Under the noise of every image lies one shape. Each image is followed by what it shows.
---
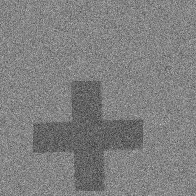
cross
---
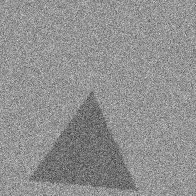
triangle
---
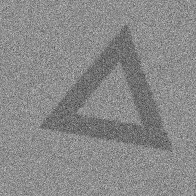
triangle frame
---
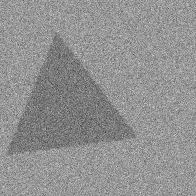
triangle
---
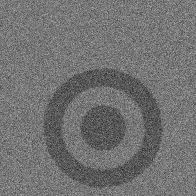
bullseye
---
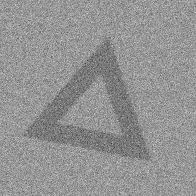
triangle frame
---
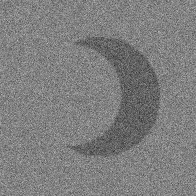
crescent
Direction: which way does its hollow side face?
left
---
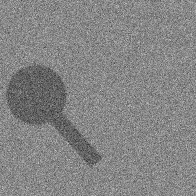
lollipop
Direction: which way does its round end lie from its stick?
up and left
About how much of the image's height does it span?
half
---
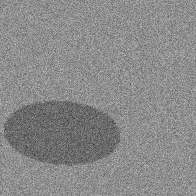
ellipse
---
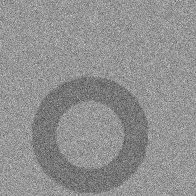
ring
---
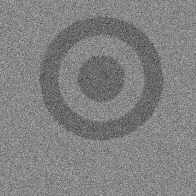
bullseye
